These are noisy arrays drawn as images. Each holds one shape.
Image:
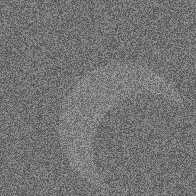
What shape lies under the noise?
crescent
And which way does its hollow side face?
down and right
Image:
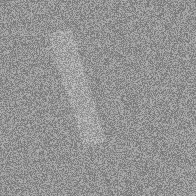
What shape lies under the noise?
bar
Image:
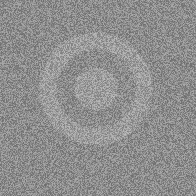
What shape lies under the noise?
bullseye
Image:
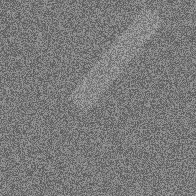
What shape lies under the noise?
bar
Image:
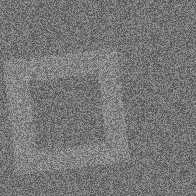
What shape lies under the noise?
square frame
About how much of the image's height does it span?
two thirds
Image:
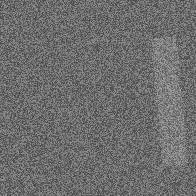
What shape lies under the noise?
bar
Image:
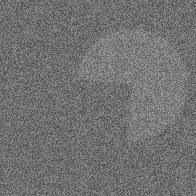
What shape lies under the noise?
disc with a wedge cut out
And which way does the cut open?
down and left
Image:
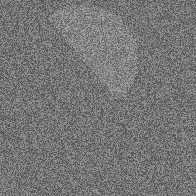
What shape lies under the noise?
half disc
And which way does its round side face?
up and right
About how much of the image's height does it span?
half
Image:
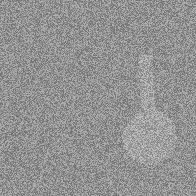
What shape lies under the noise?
lollipop
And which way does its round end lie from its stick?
down
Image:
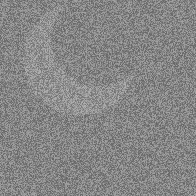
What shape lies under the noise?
crescent
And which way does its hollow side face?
up and right
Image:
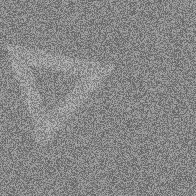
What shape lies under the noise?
triangle frame
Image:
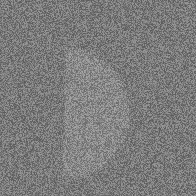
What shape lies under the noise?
half disc
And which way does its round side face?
right
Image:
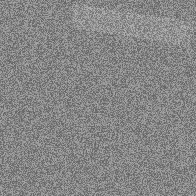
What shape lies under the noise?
bar
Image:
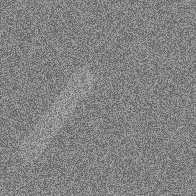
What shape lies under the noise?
bar
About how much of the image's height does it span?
half
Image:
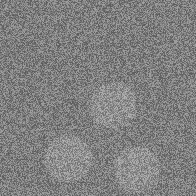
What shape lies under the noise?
three dots
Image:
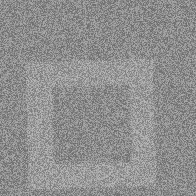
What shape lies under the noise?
square frame
